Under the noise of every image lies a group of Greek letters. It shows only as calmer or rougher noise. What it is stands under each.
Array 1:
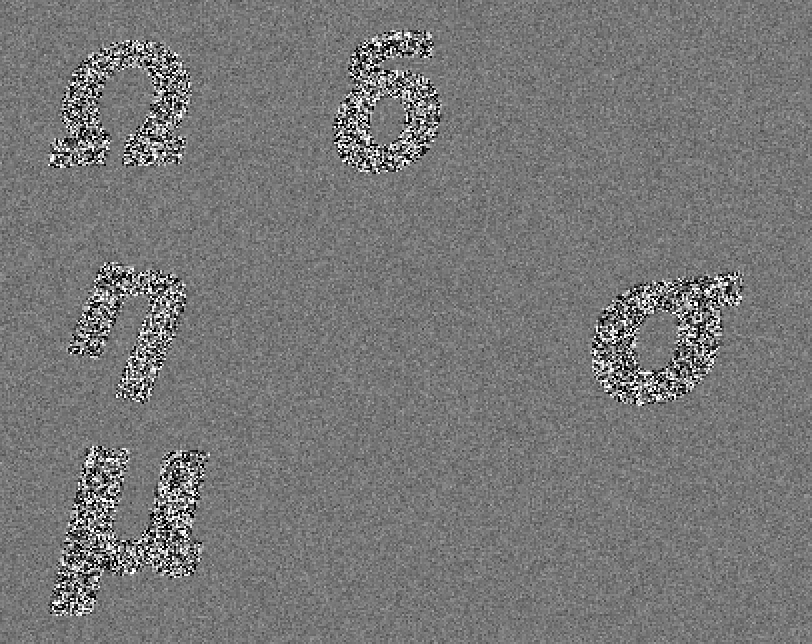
top left: omega; top middle: delta; middle left: eta; middle right: sigma; bottom left: mu
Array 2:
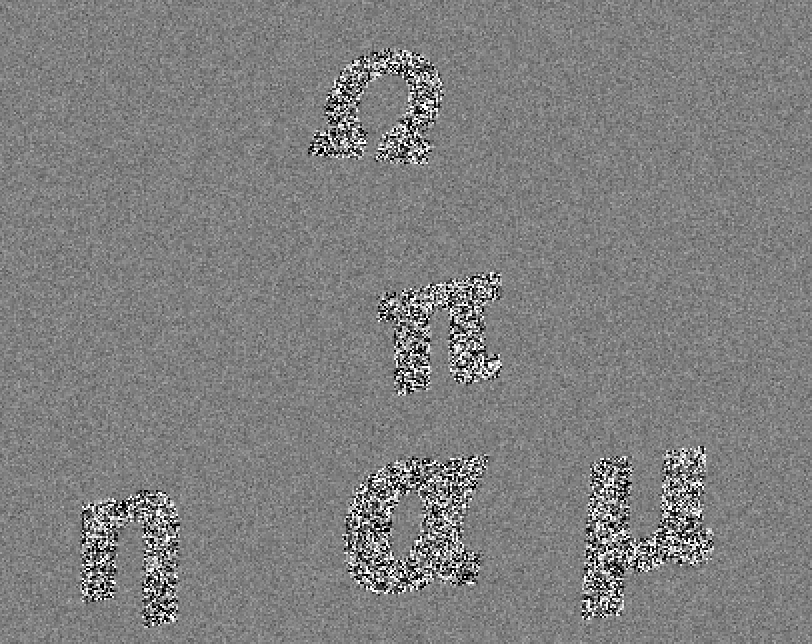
top middle: omega; centre: pi; bottom left: eta; bottom middle: alpha; bottom right: mu
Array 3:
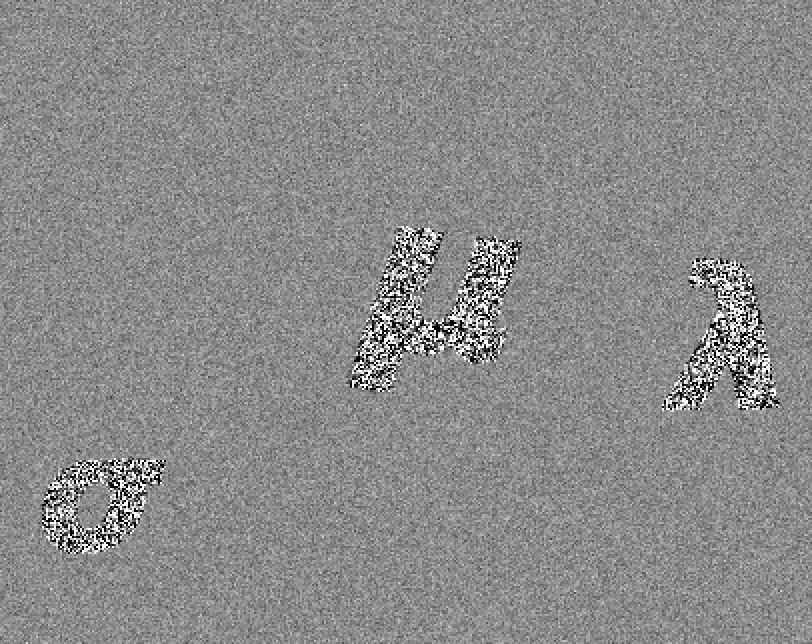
centre: mu; middle right: lambda; bottom left: sigma
